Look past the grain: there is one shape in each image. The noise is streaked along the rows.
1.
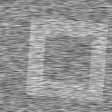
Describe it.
light square frame
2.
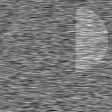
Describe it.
light half disc
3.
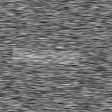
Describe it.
light bar
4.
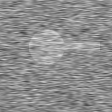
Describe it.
light lollipop
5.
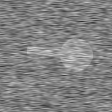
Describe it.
light lollipop
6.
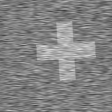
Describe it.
light cross
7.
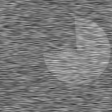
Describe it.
light disc with a wedge cut out
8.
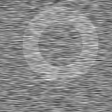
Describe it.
light ring
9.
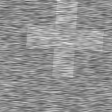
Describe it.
light cross
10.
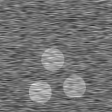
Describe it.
light three dots
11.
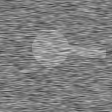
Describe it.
light lollipop
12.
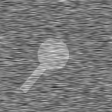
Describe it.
light lollipop
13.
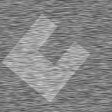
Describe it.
light square with a notch
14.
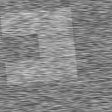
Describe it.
light square with a notch
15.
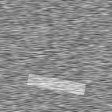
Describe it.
light bar
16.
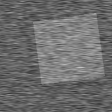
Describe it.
light square
